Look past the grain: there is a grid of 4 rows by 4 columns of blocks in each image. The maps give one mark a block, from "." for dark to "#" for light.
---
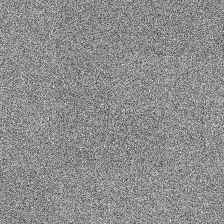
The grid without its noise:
# . . .
# . # #
# . . #
. # # #
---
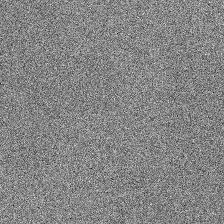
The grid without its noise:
. # # #
. . # .
. # # .
# # . .
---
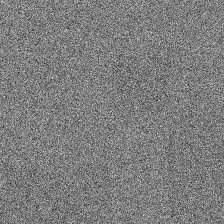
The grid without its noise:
# # # #
# # . #
# # # .
. . # .
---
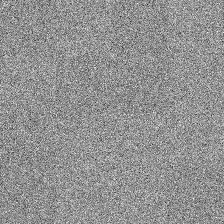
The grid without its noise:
. # . #
# . . #
. # # #
. # # .
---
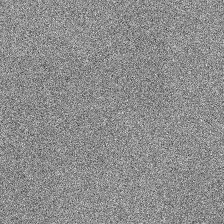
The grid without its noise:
# # . #
. . . #
. . # #
. # # .
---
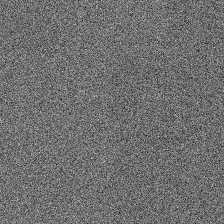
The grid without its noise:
. # # .
# # . .
# # . .
# # . .
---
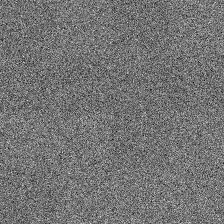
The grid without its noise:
. # . #
. . . .
# # . #
. # # #
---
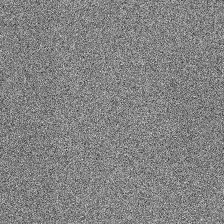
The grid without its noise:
. # # #
. # # .
. # # .
. # # #
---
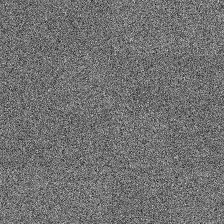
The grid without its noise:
. . # #
. # . .
. . # .
# # . #
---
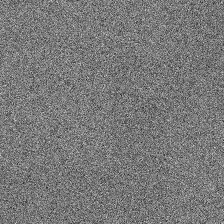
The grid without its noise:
# # # .
# # . .
# # . #
. . . #
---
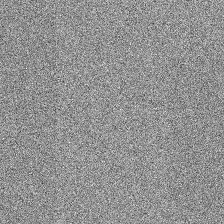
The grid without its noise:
. # # #
. # # .
. # # .
. # # .
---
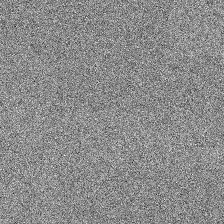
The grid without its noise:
. . . #
# . . .
# # # #
# . . .
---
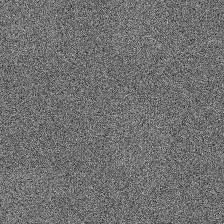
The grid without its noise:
# . # .
. . . .
. . # .
# . . .
